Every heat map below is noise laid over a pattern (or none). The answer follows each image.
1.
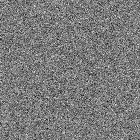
only noise
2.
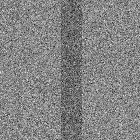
one vertical stripe
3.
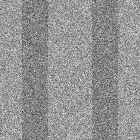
vertical stripes
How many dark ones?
2
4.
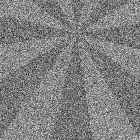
spokes from one point
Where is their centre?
top middle
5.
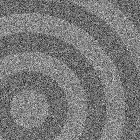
rings round one point
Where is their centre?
bottom left
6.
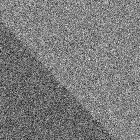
a sharp edge
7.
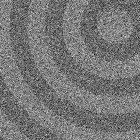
rings round one point
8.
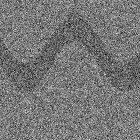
a wavy band
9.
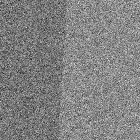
a sharp edge
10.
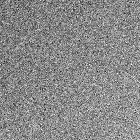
a smooth slope
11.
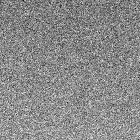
a smooth slope
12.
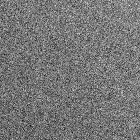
a smooth slope
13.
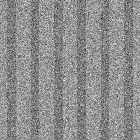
vertical stripes
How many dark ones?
6
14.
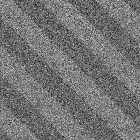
diagonal stripes
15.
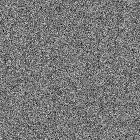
only noise
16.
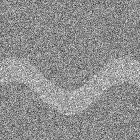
a wavy band
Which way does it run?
left to right
